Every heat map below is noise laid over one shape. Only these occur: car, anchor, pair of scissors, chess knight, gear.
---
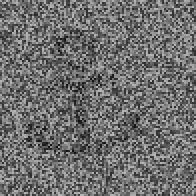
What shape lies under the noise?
anchor
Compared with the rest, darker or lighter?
darker
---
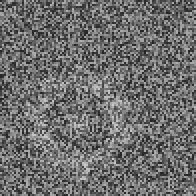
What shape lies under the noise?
gear
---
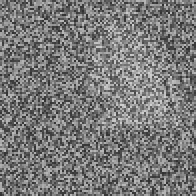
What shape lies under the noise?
chess knight
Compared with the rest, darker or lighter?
lighter
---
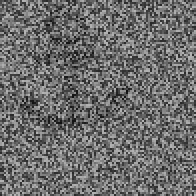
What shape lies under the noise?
anchor
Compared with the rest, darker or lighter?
darker
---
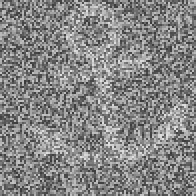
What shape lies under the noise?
anchor
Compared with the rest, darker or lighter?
lighter
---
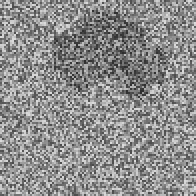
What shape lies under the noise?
car
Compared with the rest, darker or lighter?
darker
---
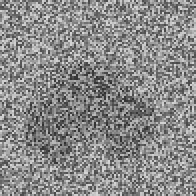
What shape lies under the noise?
car
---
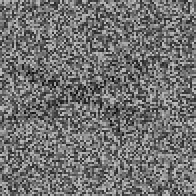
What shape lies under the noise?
pair of scissors
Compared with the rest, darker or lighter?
darker
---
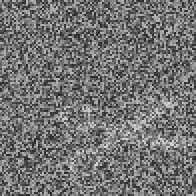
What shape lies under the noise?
pair of scissors
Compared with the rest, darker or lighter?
lighter
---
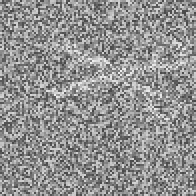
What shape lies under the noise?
pair of scissors
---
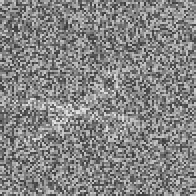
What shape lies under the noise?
pair of scissors
